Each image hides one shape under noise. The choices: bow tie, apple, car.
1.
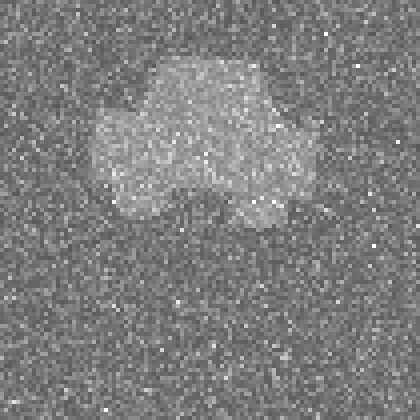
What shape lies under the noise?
car
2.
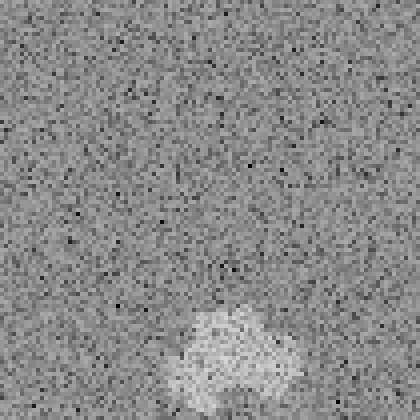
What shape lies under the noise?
car
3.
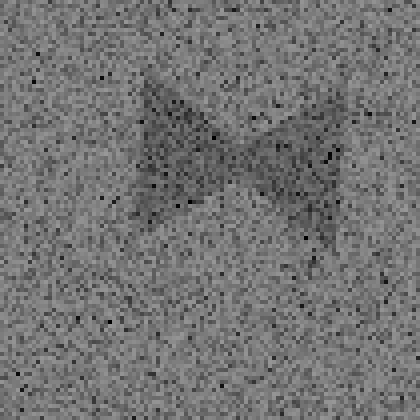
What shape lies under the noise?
bow tie
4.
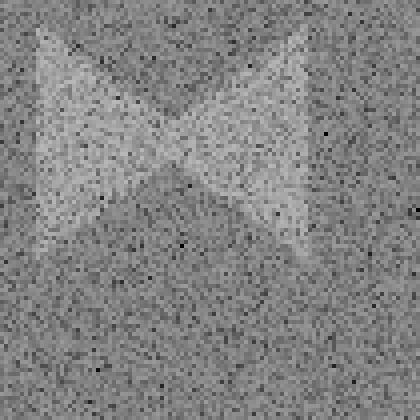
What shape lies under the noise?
bow tie
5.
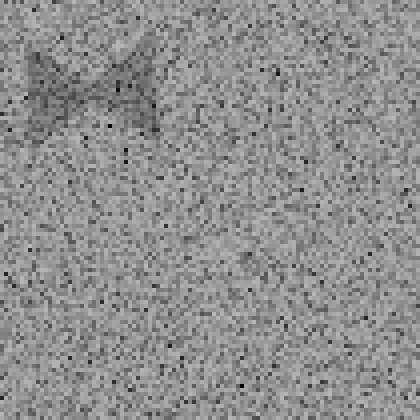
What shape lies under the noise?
bow tie
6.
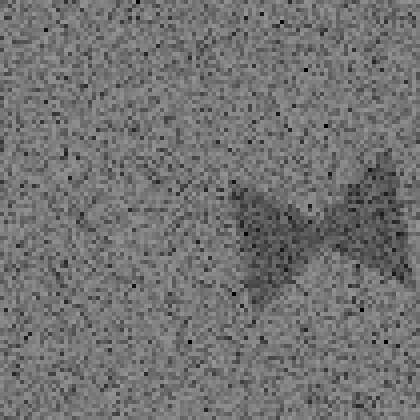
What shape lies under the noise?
bow tie
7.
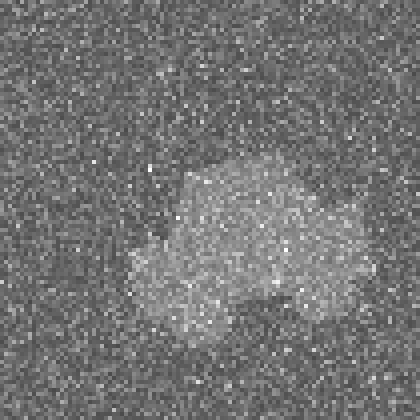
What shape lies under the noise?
car
